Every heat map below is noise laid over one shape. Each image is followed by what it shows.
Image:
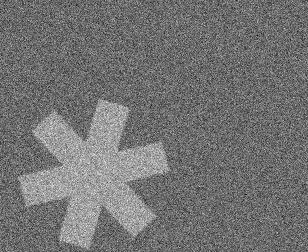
light asterisk
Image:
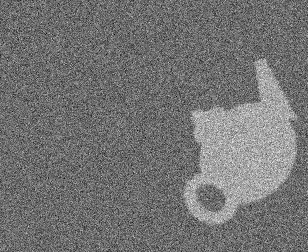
light teapot
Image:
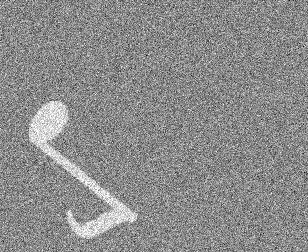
light musical note
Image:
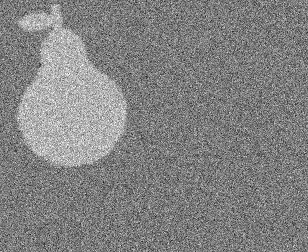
light pear
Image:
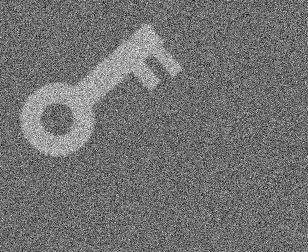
light key
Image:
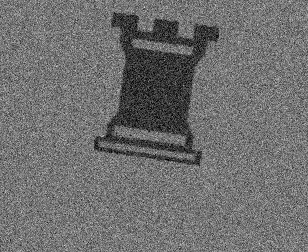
dark chess rook
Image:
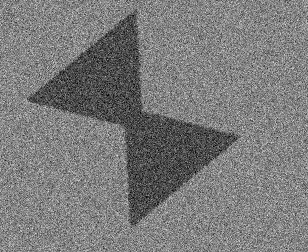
dark bow tie
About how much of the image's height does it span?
nearly all
